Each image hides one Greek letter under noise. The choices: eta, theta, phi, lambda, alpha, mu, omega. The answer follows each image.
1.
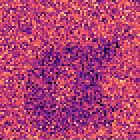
alpha
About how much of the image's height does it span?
two thirds
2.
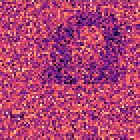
omega
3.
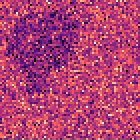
phi
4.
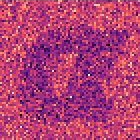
alpha
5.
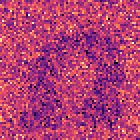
omega
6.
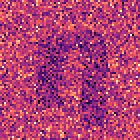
eta
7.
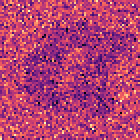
alpha
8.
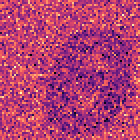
theta
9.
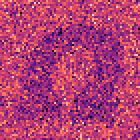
omega
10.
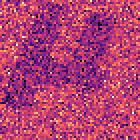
mu
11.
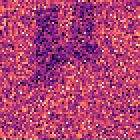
mu
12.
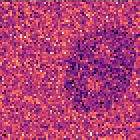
theta
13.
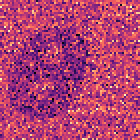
theta
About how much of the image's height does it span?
two thirds
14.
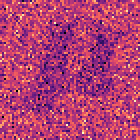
mu
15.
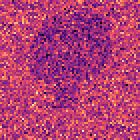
phi
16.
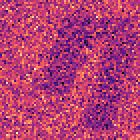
eta
